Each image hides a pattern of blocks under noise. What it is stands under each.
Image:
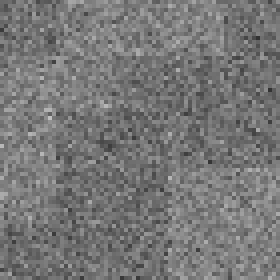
mirrored about the diagonal from the top left
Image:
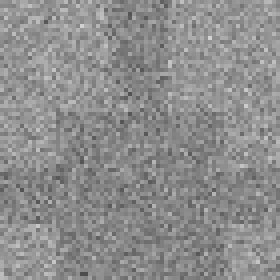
left and right mirror each other
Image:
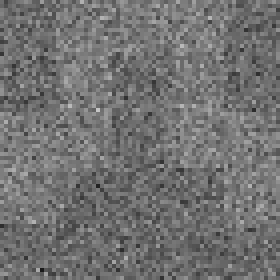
left and right mirror each other
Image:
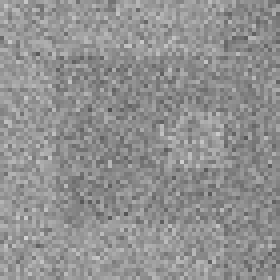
top and bottom mirror each other
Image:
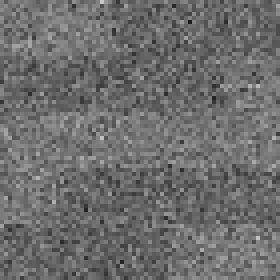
the same after a half turn
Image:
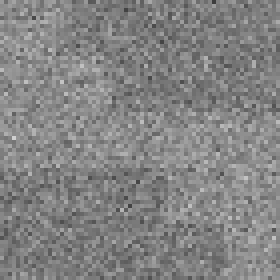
the same after a half turn
